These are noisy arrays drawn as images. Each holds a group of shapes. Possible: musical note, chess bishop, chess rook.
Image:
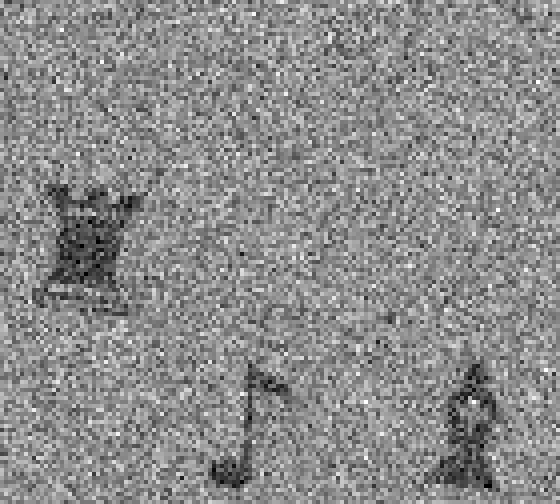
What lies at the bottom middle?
musical note
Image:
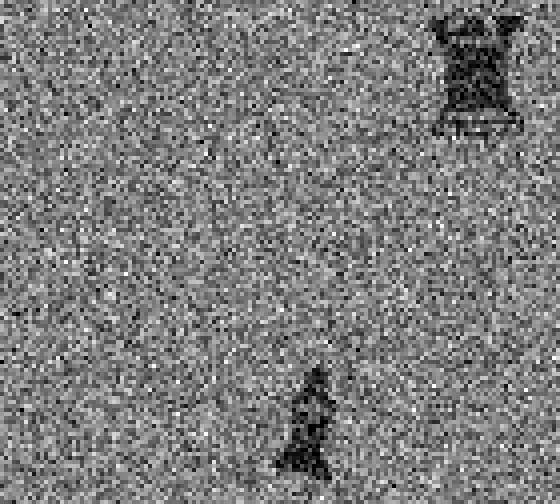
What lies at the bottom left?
nothing
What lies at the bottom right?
nothing
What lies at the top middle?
nothing
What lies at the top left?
nothing
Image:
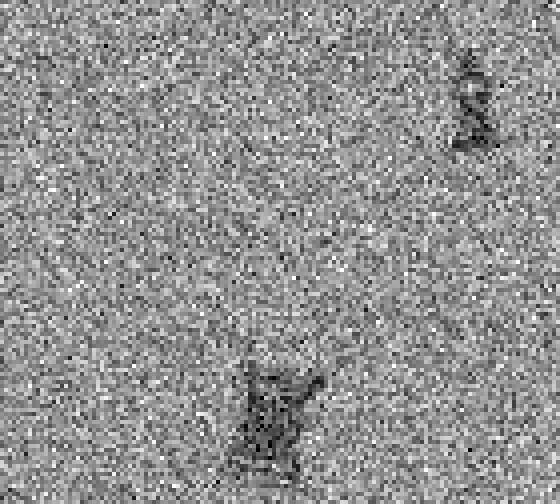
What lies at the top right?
chess bishop
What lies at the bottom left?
nothing
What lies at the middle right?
nothing
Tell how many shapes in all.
2
